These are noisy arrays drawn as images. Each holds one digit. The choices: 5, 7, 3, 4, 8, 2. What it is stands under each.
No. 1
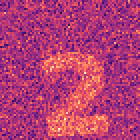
2
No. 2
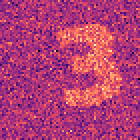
3
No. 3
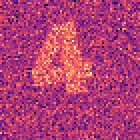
4
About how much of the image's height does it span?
half
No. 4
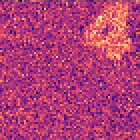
4
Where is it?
top right
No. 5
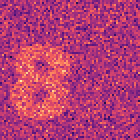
8
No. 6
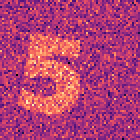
5
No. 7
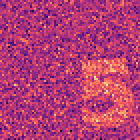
5
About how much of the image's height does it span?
half
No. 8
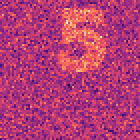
5
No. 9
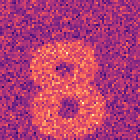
8
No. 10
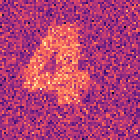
4
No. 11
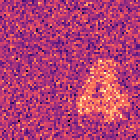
4
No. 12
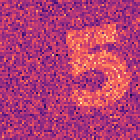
5
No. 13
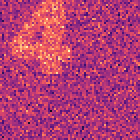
4
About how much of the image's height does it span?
half
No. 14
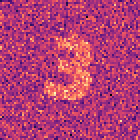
3
